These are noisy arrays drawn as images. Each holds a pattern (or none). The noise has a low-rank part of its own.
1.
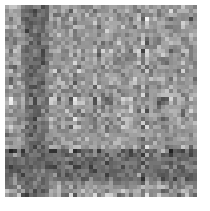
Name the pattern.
bands of rows crossing bands of columns
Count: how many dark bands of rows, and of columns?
1 and 1
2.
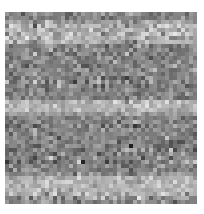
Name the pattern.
bands of rows
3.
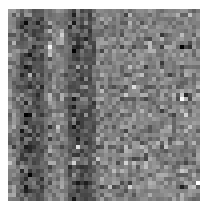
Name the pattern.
bands of columns
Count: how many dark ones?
2
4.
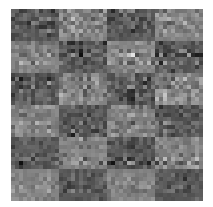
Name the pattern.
a checkerboard
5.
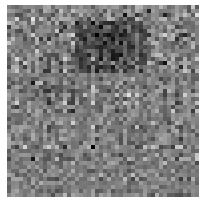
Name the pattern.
one block
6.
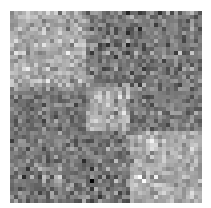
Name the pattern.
blocks along the diagonal
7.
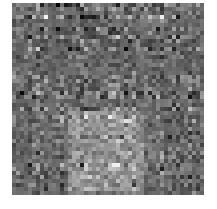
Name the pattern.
one block
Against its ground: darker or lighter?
lighter
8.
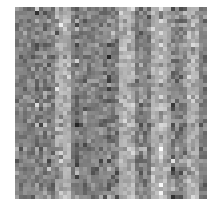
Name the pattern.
bands of columns
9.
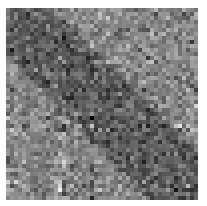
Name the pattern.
a diagonal band
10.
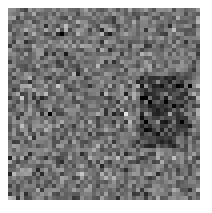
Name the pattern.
one block
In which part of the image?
middle right
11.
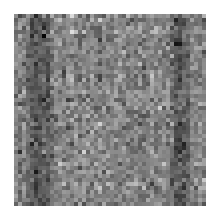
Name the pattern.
bands of columns
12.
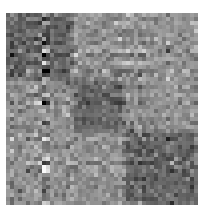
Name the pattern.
blocks along the diagonal
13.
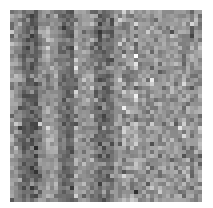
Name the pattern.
bands of columns
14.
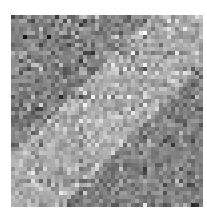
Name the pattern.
a diagonal band
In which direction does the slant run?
bottom left to top right
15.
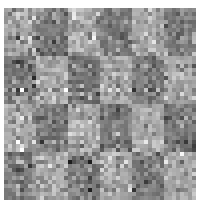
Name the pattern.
a checkerboard
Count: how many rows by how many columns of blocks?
4 by 6
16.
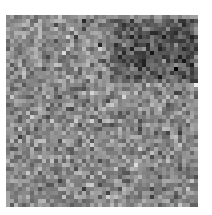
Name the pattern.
one block
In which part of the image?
top right
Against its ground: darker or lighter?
darker
